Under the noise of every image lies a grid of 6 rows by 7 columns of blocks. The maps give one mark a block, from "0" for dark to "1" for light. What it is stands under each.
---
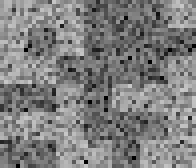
1 1 1 0 0 0 1
1 0 1 0 0 0 0
1 1 0 0 0 0 1
0 0 1 0 1 1 1
1 1 1 0 0 0 1
0 0 1 1 0 1 1
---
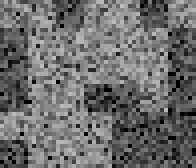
1 1 0 1 1 0 1
0 1 1 1 1 1 0
0 1 1 1 1 1 0
0 1 1 0 0 1 0
1 1 1 1 0 0 0
0 1 1 1 0 0 0
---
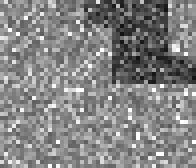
1 1 1 0 0 0 1
1 1 1 1 0 0 1
1 1 1 1 0 0 0
1 1 1 1 1 1 1
1 1 1 1 1 1 1
1 1 1 1 1 1 1
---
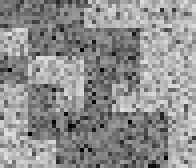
0 0 0 1 1 1 1
1 0 0 0 0 1 1
0 1 1 0 0 1 1
1 0 1 0 1 1 1
1 0 0 0 0 0 1
1 1 0 0 0 0 1
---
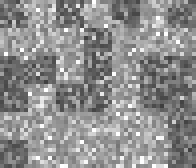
0 1 0 1 0 1 0
1 1 1 0 1 1 1
0 0 1 0 1 0 0
0 1 0 0 1 0 0
1 1 1 1 1 1 0
0 1 1 1 1 1 0
